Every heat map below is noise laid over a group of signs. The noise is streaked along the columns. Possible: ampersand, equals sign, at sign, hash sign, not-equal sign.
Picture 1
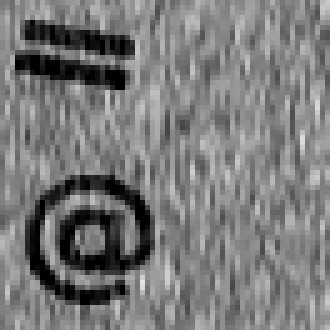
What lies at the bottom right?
nothing
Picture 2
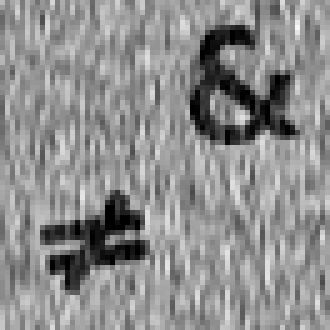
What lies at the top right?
ampersand
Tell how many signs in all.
2
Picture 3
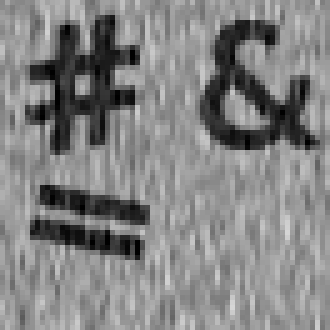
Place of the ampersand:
top right
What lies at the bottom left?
equals sign
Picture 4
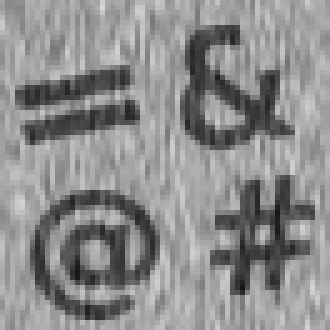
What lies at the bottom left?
at sign
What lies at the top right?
ampersand
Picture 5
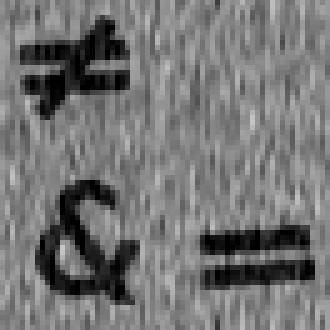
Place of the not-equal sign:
top left
